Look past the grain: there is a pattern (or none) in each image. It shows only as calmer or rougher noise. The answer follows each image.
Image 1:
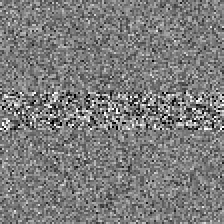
one horizontal stripe
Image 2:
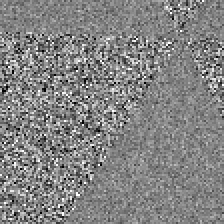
spokes from one point
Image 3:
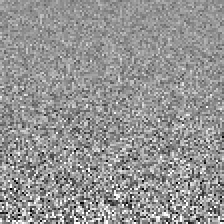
a smooth slope
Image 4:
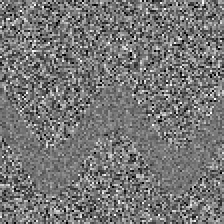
a wavy band
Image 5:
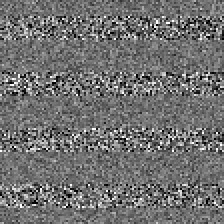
horizontal stripes
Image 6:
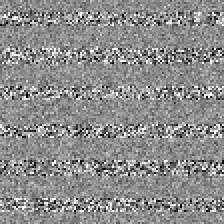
horizontal stripes
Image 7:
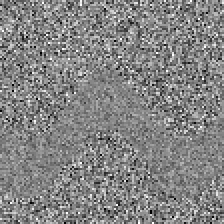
a wavy band
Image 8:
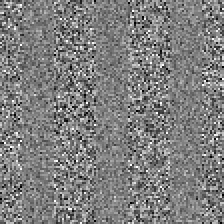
vertical stripes
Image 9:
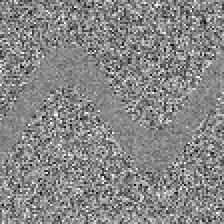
a wavy band
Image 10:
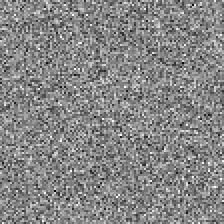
only noise
